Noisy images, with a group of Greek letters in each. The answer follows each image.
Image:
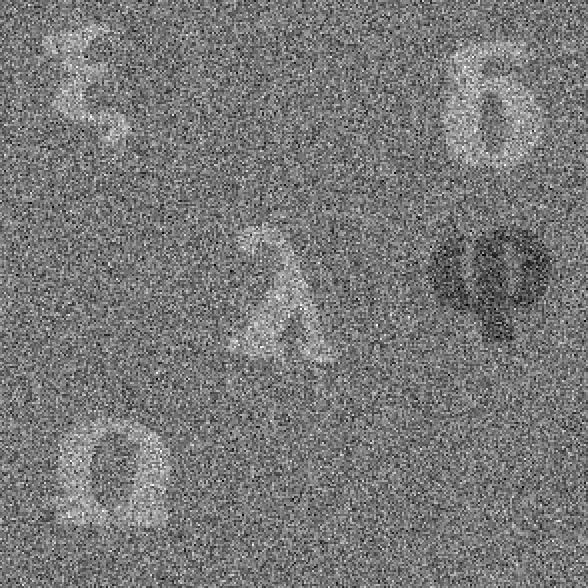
top left: light xi; top right: light delta; centre: light lambda; middle right: dark phi; bottom left: light omega
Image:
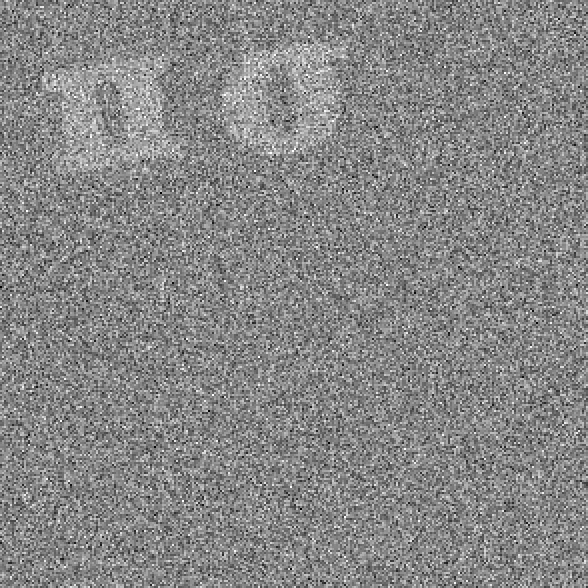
top left: light pi; top middle: light sigma
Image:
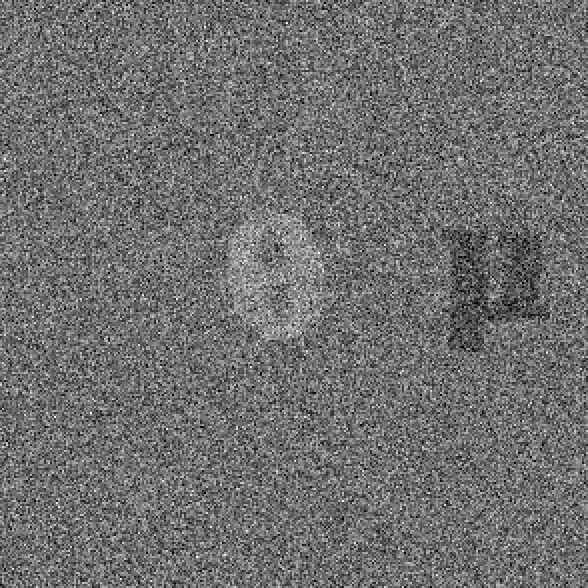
centre: light theta; middle right: dark mu
